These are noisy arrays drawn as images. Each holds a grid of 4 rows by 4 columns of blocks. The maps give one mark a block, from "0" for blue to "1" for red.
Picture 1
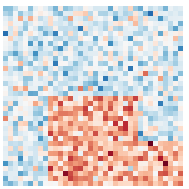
0000
0000
0110
0111
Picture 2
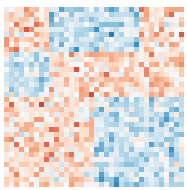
1001
0111
1100
1100
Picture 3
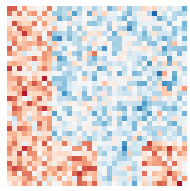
1000
1000
1000
1101
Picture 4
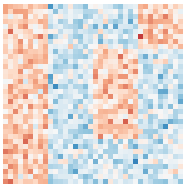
1001
1010
1010
1000
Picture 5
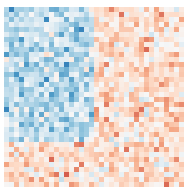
0011
0011
0011
1111
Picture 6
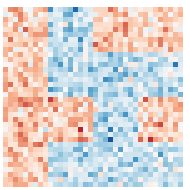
1011
1000
1101
1000
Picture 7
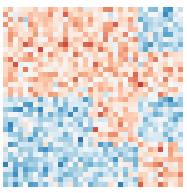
1110
1111
0010
0001
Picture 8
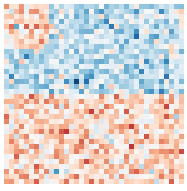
1000
0000
1111
1111
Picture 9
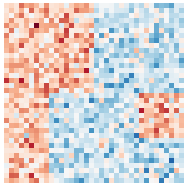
1100
1100
1001
1000
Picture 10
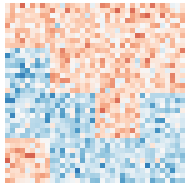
1111
0111
0010
1000
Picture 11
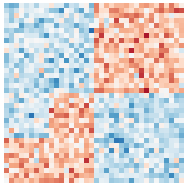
0011
0011
0100
1100
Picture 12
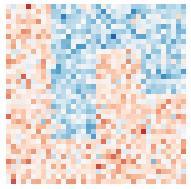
1000
1010
1011
1111
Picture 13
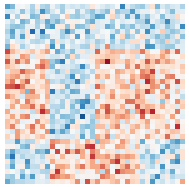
0000
1011
1011
0110
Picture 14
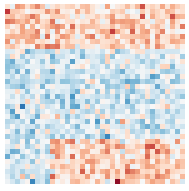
1111
0000
0000
0111
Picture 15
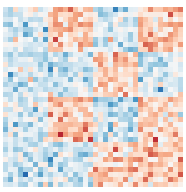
0101
0010
0101
0011
